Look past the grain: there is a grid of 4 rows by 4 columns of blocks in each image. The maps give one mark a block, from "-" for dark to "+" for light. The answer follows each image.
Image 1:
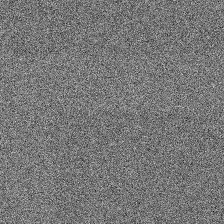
- - - -
+ + + +
+ - - -
+ - - -
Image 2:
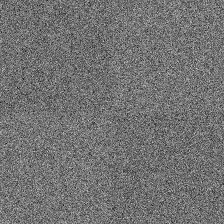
- - + +
- - + +
+ + - -
+ + - -
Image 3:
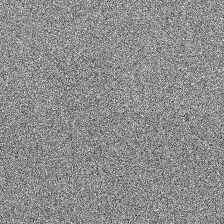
+ + + +
+ - + +
- - - -
- - - -
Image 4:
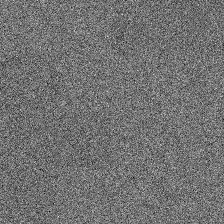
+ + - -
- + + +
- - + +
- + + +
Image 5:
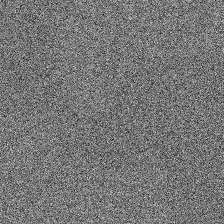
- + + +
- + - -
+ - - -
+ + + -
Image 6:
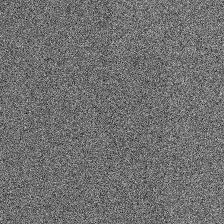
- - + +
- - - +
- - - +
- - - +
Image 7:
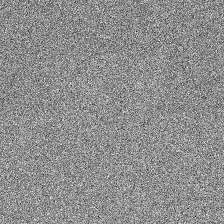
- - - -
- + + -
+ + + +
+ + + +
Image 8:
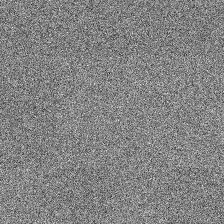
- - - -
- + + +
- + + +
+ - + -
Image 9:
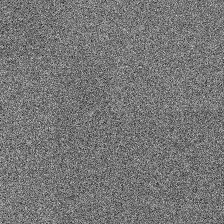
- + + +
+ - + +
+ - - -
+ - - -
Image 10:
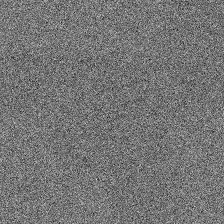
+ + + -
- - - -
+ - - +
+ + - +
